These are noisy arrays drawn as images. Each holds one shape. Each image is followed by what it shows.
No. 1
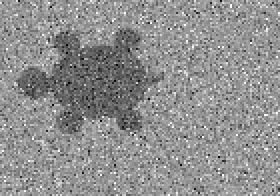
turtle
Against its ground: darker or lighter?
darker
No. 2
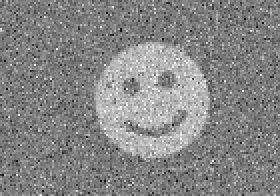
smiling face
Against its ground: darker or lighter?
lighter
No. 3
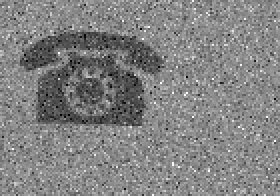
telephone
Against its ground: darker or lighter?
darker
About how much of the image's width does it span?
half
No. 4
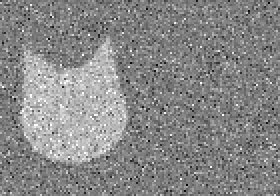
cat's head
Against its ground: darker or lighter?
lighter
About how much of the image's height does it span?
two thirds
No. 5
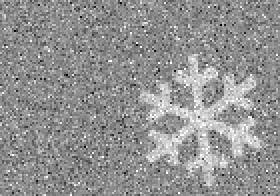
snowflake
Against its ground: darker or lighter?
lighter
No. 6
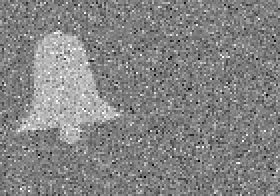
bell
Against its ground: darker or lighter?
lighter
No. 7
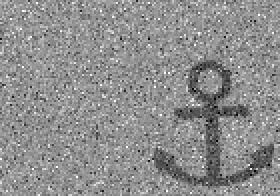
anchor
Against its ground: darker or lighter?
darker
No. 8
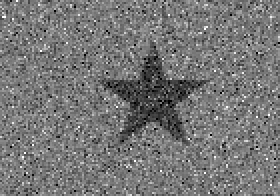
star
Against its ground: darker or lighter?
darker
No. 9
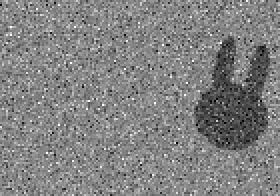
rabbit's head
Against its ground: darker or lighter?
darker
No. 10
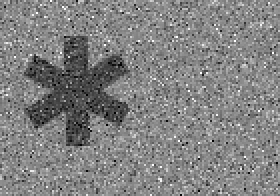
asterisk
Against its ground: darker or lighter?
darker
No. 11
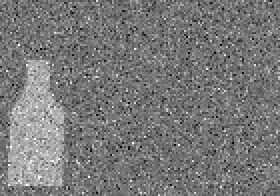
bottle
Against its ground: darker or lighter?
lighter
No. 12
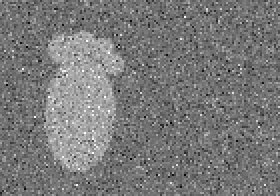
footprint
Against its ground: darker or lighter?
lighter
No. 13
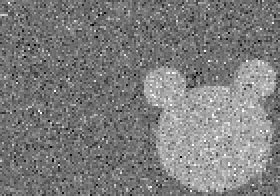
bear's head
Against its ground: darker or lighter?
lighter
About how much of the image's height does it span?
two thirds
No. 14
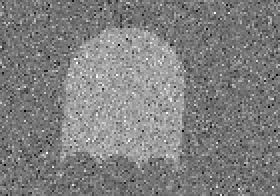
ghost
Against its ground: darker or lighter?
lighter
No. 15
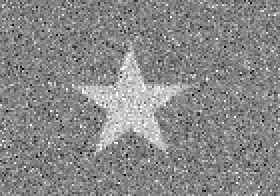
star
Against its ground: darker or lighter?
lighter
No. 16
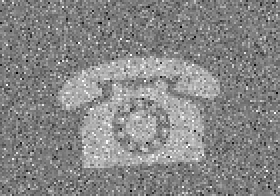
telephone
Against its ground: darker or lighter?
lighter
